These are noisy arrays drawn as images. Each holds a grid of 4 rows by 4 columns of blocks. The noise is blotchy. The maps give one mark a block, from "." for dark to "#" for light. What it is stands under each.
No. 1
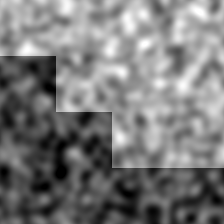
# # # #
. # # #
. . # #
. . . .
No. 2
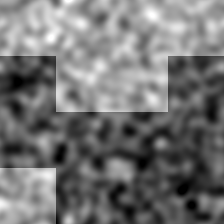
# # # #
. # # .
. . . .
# . . .
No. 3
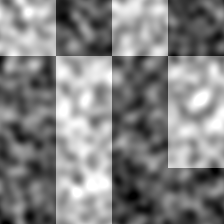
# . # .
. # . #
. # . #
. # . .
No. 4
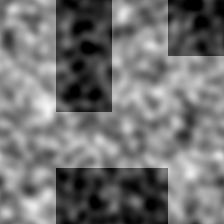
# . # .
# . # #
# # # #
# . . #
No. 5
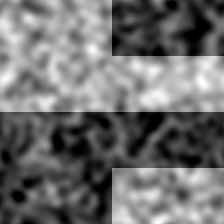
# # . .
# # # #
. . . .
. . # #
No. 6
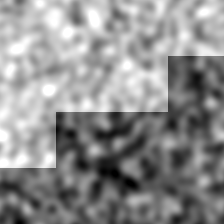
# # # #
# # # .
# . . .
. . . .
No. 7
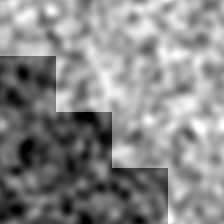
# # # #
. # # #
. . # #
. . . #
